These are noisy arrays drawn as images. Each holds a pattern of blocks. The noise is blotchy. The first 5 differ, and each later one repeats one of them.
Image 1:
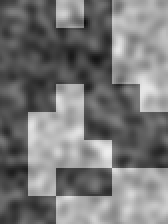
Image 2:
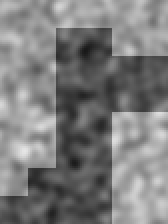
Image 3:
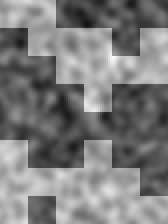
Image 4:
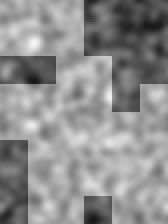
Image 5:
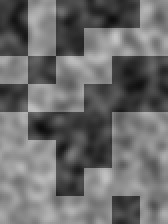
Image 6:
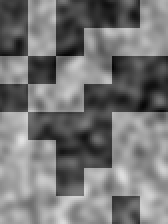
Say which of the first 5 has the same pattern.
5
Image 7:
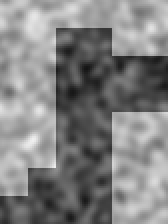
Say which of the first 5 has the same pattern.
2
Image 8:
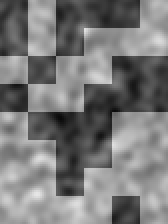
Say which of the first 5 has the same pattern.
5
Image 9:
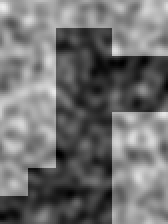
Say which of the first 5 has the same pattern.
2
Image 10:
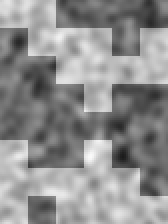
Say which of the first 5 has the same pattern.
3
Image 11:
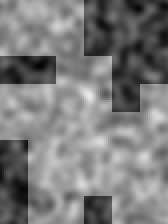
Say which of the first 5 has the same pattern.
4
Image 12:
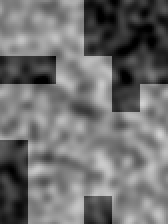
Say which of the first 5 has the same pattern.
4
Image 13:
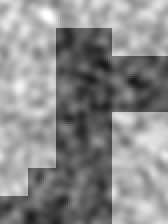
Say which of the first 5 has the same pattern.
2
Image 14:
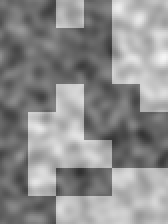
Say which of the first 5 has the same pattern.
1
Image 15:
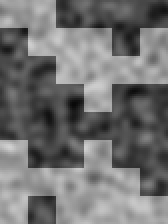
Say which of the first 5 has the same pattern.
3
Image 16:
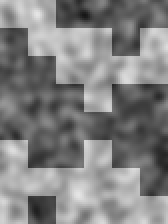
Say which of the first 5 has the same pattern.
3
